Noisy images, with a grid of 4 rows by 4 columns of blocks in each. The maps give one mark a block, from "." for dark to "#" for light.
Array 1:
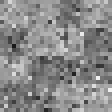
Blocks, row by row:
# # . #
. # # .
# . . .
. . # #
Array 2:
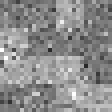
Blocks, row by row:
. . # .
# . . .
# # # .
. . # #
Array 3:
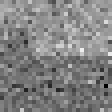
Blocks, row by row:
# # # #
. # # #
. . . .
. . . .
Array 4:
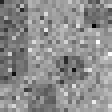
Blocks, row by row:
. # # .
. # # #
. # . #
# . # #
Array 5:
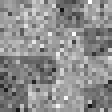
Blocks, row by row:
# # . #
# # # .
. . # #
. # # .
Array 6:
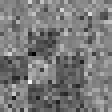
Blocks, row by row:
# # # #
# . # #
. # . #
# . . #
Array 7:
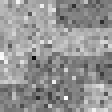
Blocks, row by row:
# # . .
# # # #
# . . .
. . . #
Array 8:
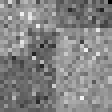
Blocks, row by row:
# # . .
# . # #
. . # #
. . # #
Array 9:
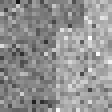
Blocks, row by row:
. . . #
. . # #
. . # #
. . # #
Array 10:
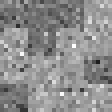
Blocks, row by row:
. . . #
# . # #
# # # .
. # # #
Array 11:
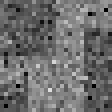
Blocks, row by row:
. . # #
. . # .
# # # .
. # # .
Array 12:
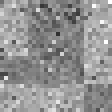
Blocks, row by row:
# . . #
# . . #
. . . #
# # # .
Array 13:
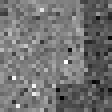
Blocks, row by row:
# # # .
# # # .
# # # .
# # . .
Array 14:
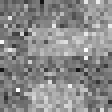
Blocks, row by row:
. . . #
. # # #
. . . .
. # # .
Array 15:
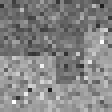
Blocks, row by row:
. . . .
. . . #
# # . #
# # # #
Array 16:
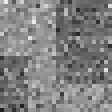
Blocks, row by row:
# # . .
# # . .
. # . .
. # # #
